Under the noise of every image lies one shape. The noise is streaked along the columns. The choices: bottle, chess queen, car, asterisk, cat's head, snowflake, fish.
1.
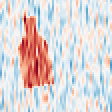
bottle
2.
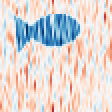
fish
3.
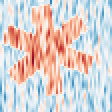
asterisk
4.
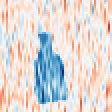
bottle
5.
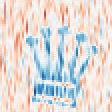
chess queen
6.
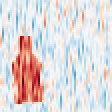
bottle
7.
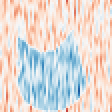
cat's head
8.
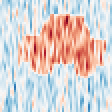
car
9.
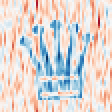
chess queen
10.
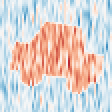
car
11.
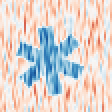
asterisk
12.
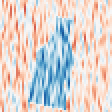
bottle
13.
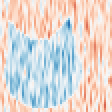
cat's head
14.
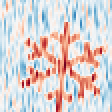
snowflake
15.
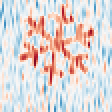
snowflake
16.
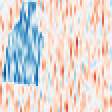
bottle
